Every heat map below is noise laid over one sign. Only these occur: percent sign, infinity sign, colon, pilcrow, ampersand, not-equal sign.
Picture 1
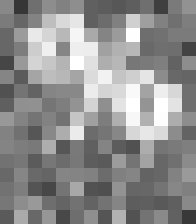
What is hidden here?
light percent sign
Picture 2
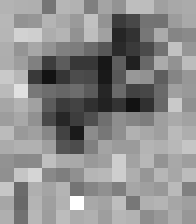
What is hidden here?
dark not-equal sign
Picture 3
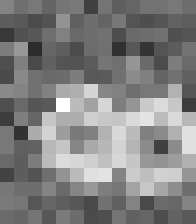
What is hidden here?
light infinity sign
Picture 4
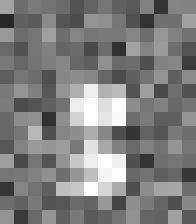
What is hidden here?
light colon
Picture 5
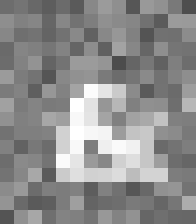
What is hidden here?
light ampersand
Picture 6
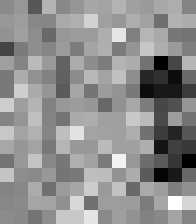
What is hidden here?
dark colon
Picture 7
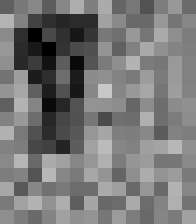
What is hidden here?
dark pilcrow
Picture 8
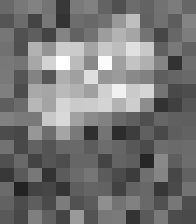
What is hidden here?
light not-equal sign
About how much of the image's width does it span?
two thirds
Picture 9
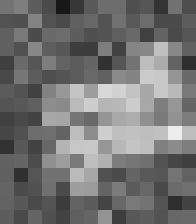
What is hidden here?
light not-equal sign
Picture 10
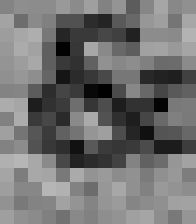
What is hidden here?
dark ampersand
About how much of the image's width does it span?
nearly all
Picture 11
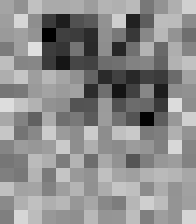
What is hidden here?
dark percent sign
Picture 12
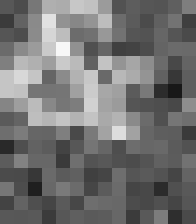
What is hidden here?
light ampersand
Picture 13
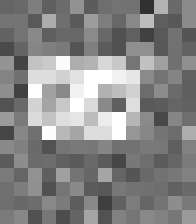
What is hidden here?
light infinity sign
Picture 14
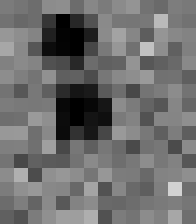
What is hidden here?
dark colon
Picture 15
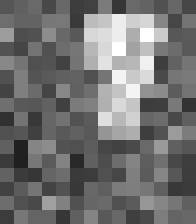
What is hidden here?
light pilcrow
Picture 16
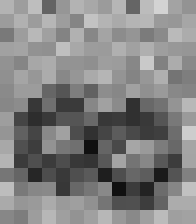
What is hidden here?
dark infinity sign
